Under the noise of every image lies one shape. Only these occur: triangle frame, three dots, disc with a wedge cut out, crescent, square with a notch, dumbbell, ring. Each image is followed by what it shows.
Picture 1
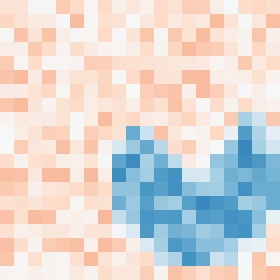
disc with a wedge cut out
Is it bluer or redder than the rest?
bluer
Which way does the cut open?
up
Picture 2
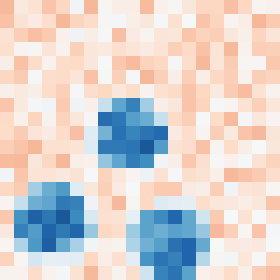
three dots
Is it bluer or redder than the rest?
bluer
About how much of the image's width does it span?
two thirds
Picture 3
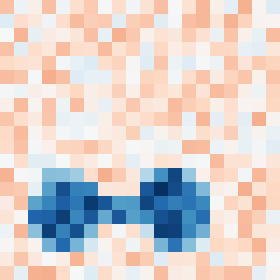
dumbbell
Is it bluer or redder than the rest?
bluer
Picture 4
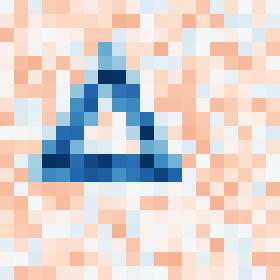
triangle frame
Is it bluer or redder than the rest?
bluer
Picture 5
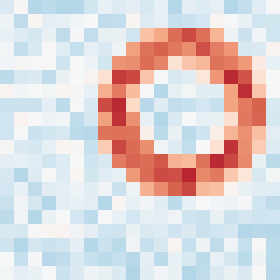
ring
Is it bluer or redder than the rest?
redder
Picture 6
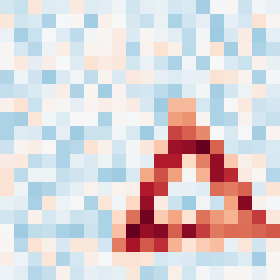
triangle frame
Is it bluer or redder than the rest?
redder
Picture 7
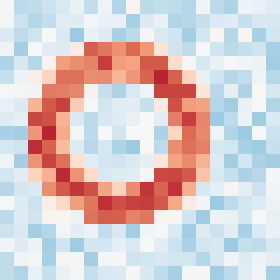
ring
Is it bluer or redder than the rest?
redder
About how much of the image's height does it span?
two thirds
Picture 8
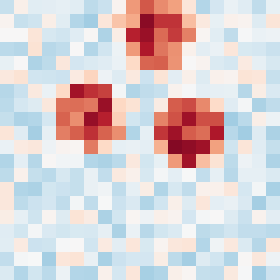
three dots
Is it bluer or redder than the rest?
redder
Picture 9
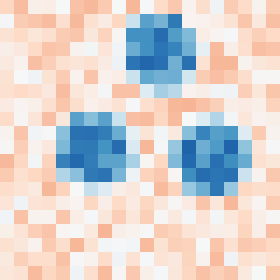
three dots
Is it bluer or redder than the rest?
bluer
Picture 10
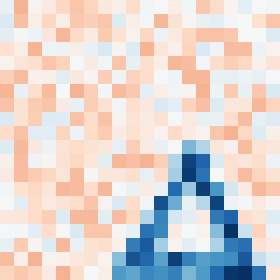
triangle frame
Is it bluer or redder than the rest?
bluer
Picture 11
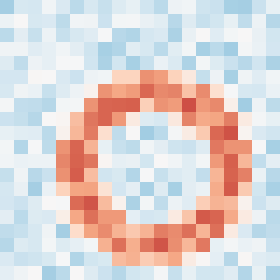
ring
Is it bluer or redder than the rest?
redder
